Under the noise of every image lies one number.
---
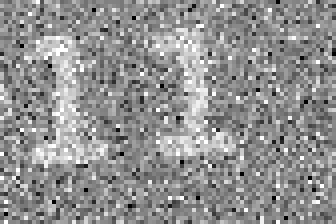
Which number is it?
11
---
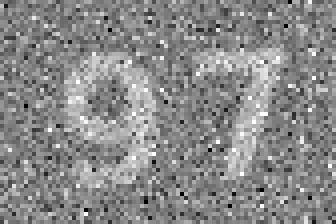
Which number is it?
97
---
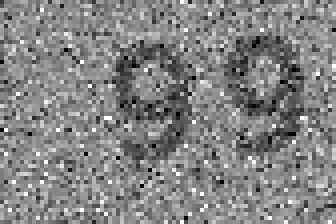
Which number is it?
99
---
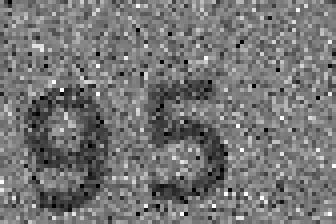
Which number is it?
95
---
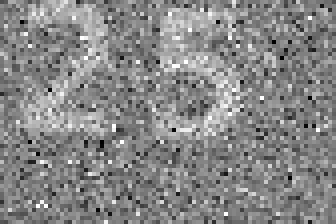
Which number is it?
25
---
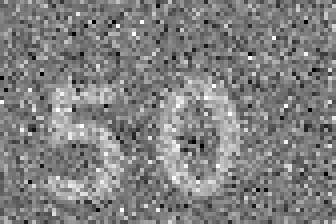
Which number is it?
50
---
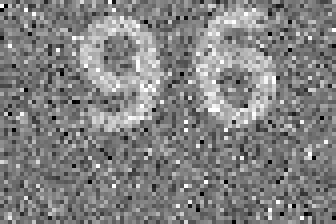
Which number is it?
96
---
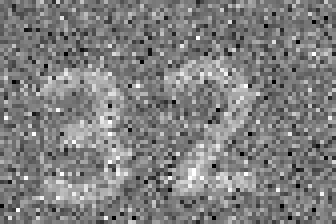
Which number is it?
32
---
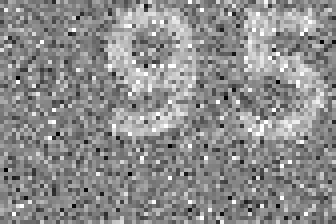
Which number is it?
95
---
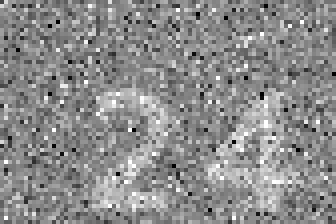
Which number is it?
24
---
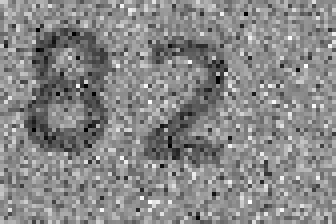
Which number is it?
82
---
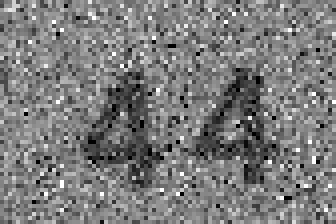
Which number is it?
44
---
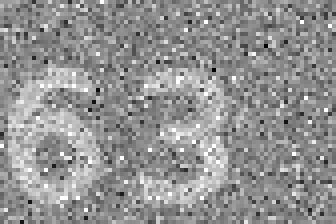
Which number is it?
63
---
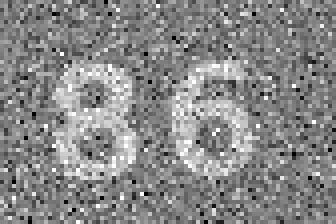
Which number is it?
86
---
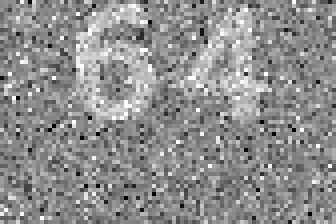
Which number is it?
64
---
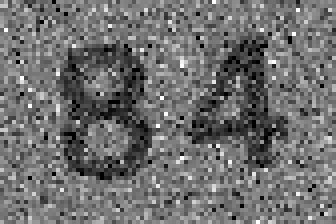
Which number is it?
84
